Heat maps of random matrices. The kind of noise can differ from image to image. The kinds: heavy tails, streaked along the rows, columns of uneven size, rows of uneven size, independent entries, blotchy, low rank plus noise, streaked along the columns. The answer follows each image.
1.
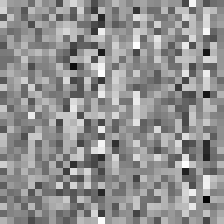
columns of uneven size
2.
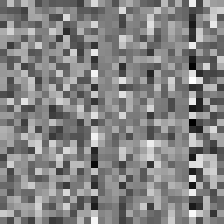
columns of uneven size
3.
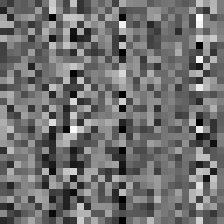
columns of uneven size
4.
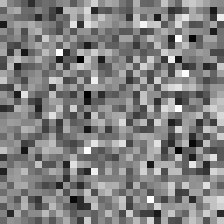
low rank plus noise
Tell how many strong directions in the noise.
five to eight
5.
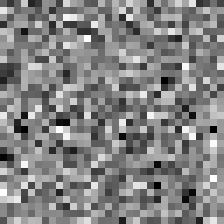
low rank plus noise
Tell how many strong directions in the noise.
five to eight
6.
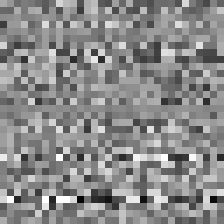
rows of uneven size
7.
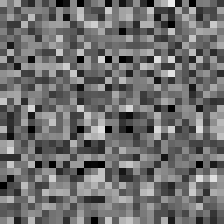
low rank plus noise
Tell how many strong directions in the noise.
two
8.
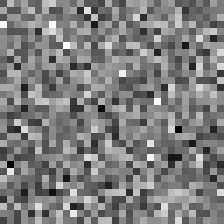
independent entries
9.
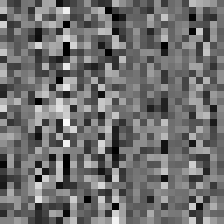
columns of uneven size
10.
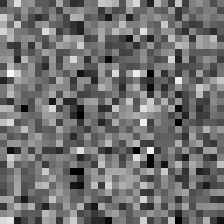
low rank plus noise
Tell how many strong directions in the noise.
three or four
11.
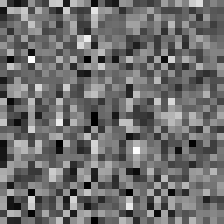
low rank plus noise
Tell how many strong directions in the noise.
two
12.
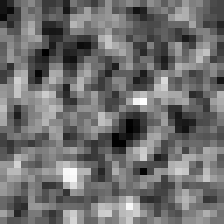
blotchy
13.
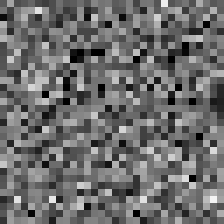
independent entries
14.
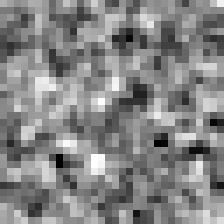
blotchy
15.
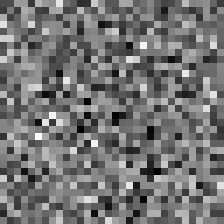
independent entries
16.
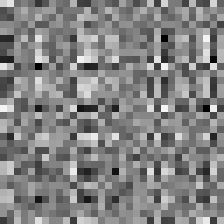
low rank plus noise
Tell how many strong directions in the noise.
one
